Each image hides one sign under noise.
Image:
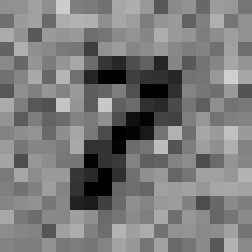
question mark
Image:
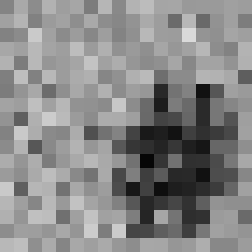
hash sign
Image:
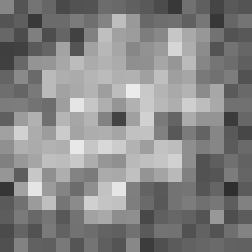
hash sign
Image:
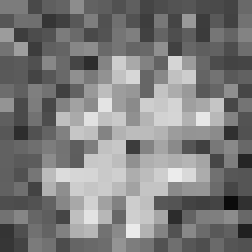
hash sign
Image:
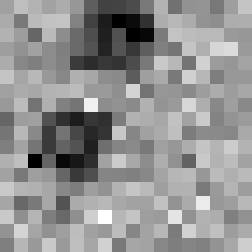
colon
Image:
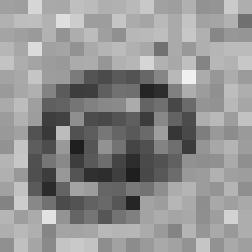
at sign
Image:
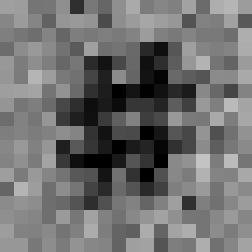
hash sign
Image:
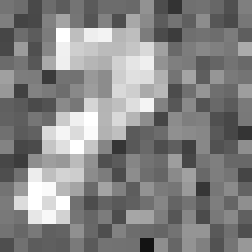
question mark
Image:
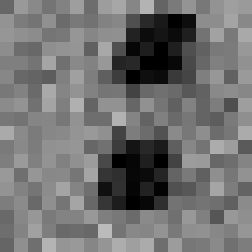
colon
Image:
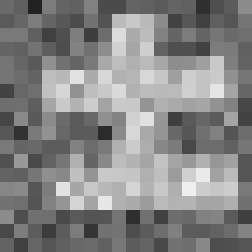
plus-minus sign
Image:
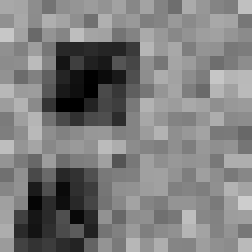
colon
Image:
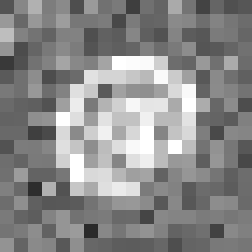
at sign
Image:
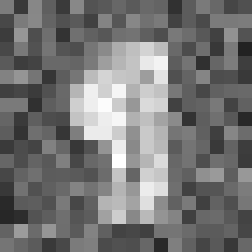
pilcrow
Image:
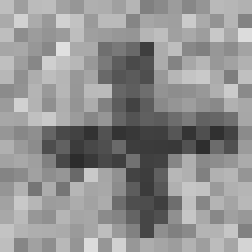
plus sign
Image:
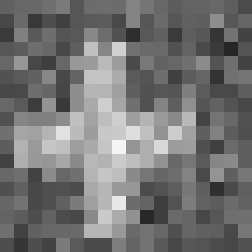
plus sign
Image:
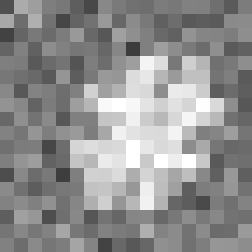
hash sign
